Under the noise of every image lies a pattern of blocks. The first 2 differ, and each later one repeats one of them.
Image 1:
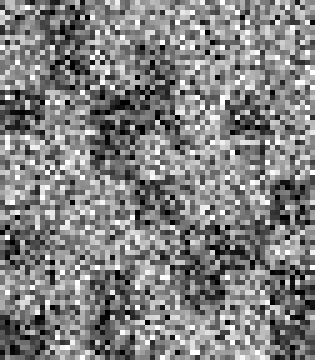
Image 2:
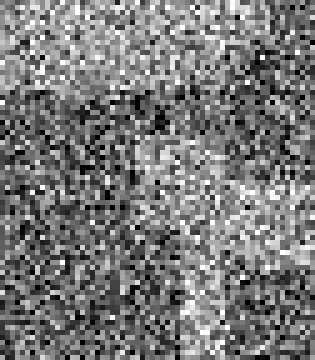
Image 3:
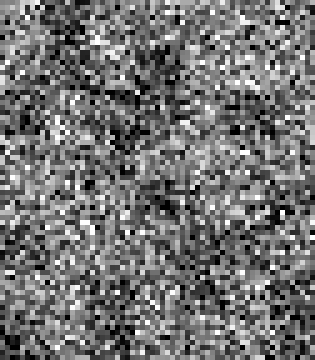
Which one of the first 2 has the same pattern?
1
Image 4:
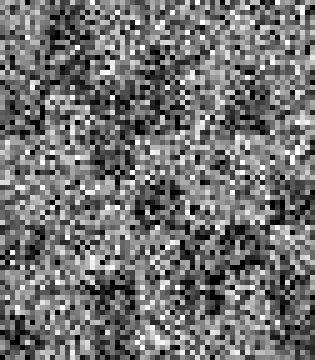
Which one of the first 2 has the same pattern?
1
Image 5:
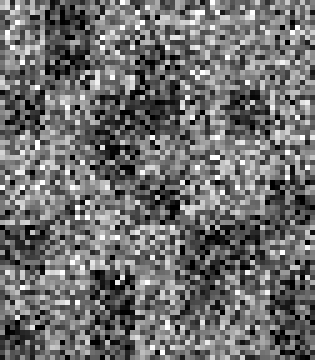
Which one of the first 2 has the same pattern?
1
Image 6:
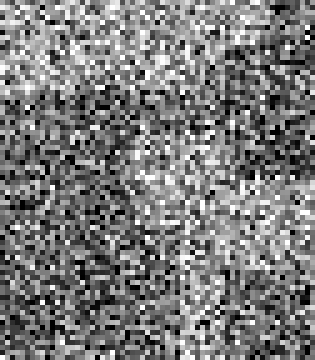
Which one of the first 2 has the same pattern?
2
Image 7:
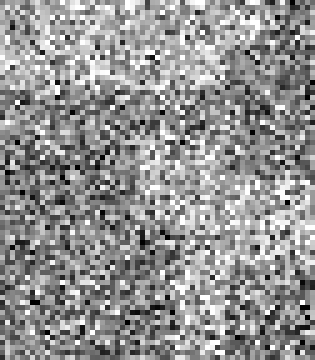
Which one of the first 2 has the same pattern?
2
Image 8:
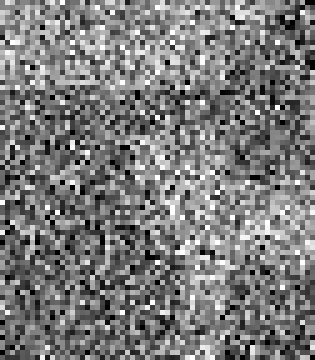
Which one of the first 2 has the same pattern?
2
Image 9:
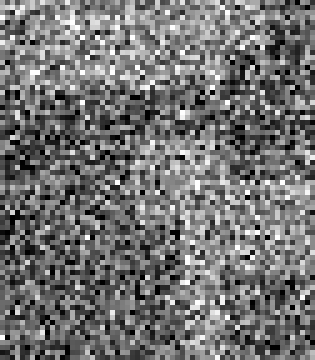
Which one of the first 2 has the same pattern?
2
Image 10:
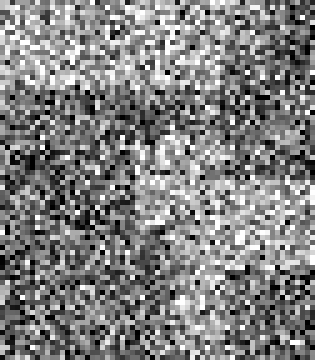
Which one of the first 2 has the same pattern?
2
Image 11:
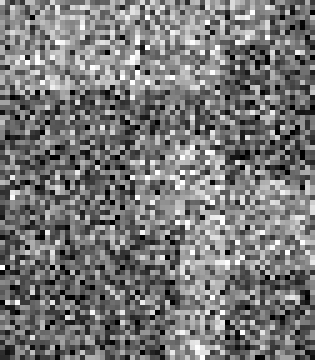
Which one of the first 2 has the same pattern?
2
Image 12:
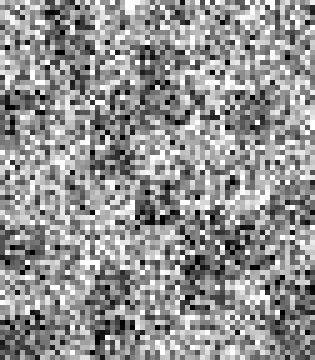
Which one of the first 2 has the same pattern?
1
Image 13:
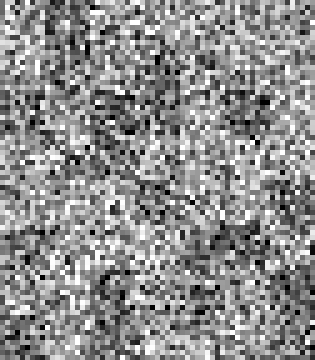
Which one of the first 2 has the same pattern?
1
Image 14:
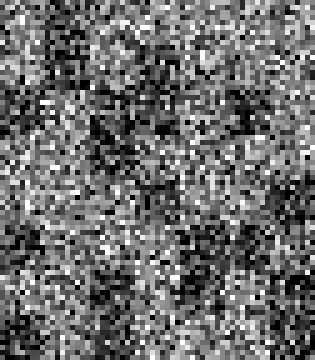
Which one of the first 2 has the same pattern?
1
